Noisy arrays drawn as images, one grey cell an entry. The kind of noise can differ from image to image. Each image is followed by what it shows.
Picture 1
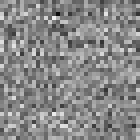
low rank plus noise
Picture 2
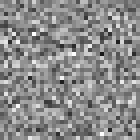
low rank plus noise
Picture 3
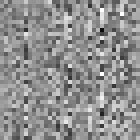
columns of uneven size
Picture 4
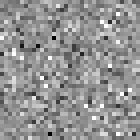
heavy tails
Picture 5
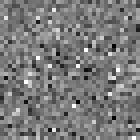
heavy tails
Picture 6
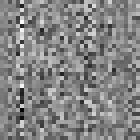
columns of uneven size
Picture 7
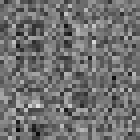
low rank plus noise
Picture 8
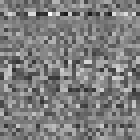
rows of uneven size
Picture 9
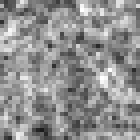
blotchy
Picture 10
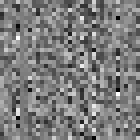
columns of uneven size
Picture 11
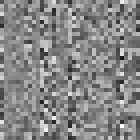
columns of uneven size
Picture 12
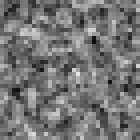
blotchy
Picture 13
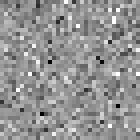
heavy tails
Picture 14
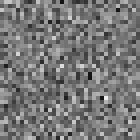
low rank plus noise
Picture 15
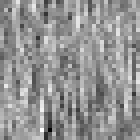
streaked along the columns
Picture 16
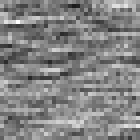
streaked along the rows
